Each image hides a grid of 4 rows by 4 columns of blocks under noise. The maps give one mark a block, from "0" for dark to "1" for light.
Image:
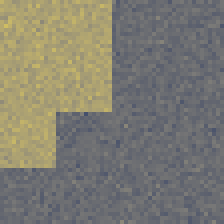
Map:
1 1 0 0
1 1 0 0
1 0 0 0
0 0 0 0
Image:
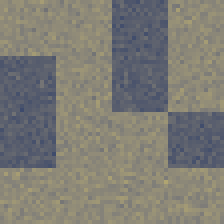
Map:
1 1 0 1
0 1 0 1
0 1 1 0
1 1 1 1
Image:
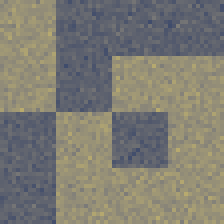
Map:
1 0 0 0
1 0 1 1
0 1 0 1
0 1 1 1
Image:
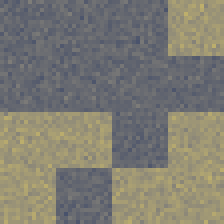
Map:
0 0 0 1
0 0 0 0
1 1 0 1
1 0 1 1
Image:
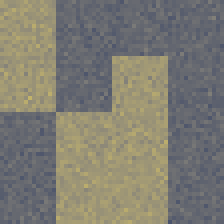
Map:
1 0 0 0
1 0 1 0
0 1 1 0
0 1 1 0
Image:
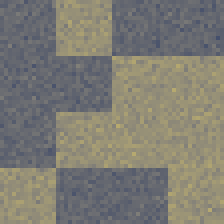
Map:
0 1 0 0
0 0 1 1
0 1 1 1
1 0 0 1
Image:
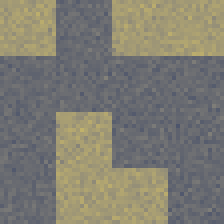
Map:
1 0 1 1
0 0 0 0
0 1 0 0
0 1 1 0
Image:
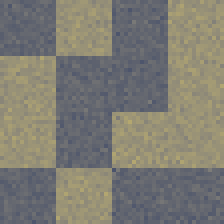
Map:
0 1 0 1
1 0 0 1
1 0 1 1
0 1 0 0
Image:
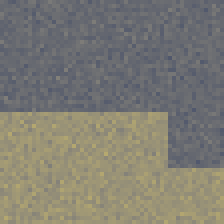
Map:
0 0 0 0
0 0 0 0
1 1 1 0
1 1 1 1
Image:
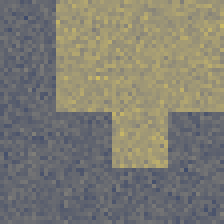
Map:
0 1 1 1
0 1 1 1
0 0 1 0
0 0 0 0
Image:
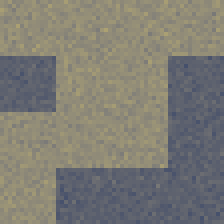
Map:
1 1 1 1
0 1 1 0
1 1 1 0
1 0 0 0
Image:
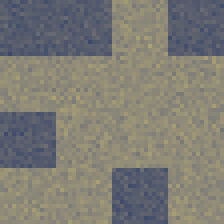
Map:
0 0 1 0
1 1 1 1
0 1 1 1
1 1 0 1
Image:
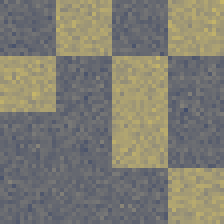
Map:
0 1 0 1
1 0 1 0
0 0 1 0
0 0 0 1
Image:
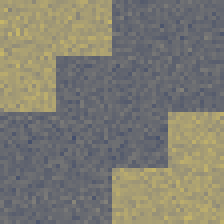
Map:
1 1 0 0
1 0 0 0
0 0 0 1
0 0 1 1
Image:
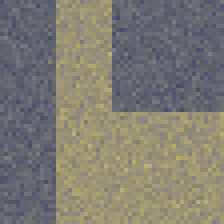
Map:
0 1 0 0
0 1 0 0
0 1 1 1
0 1 1 1
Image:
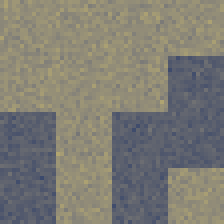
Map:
1 1 1 1
1 1 1 0
0 1 0 0
0 1 0 1
